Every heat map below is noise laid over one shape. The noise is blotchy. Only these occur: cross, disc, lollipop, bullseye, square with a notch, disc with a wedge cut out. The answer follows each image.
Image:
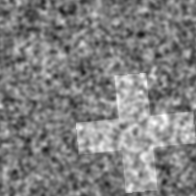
cross
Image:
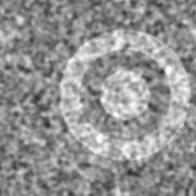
bullseye
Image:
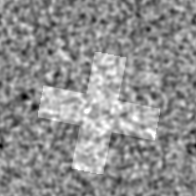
cross
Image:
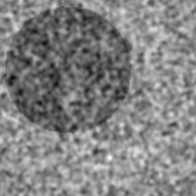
disc
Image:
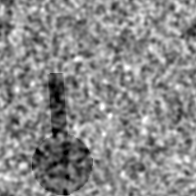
lollipop
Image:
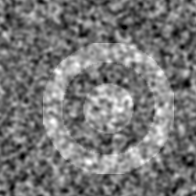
bullseye
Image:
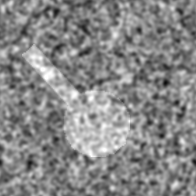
lollipop
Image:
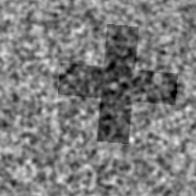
cross
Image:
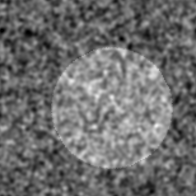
disc
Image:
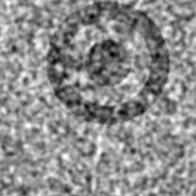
bullseye
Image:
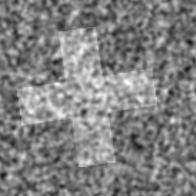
cross
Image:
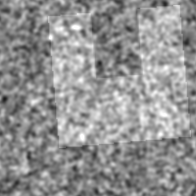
square with a notch
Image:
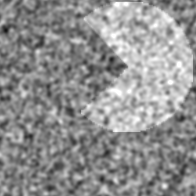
disc with a wedge cut out
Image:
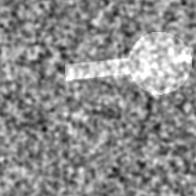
lollipop
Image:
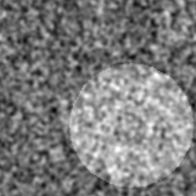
disc
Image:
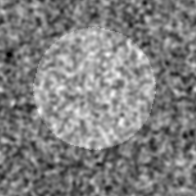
disc
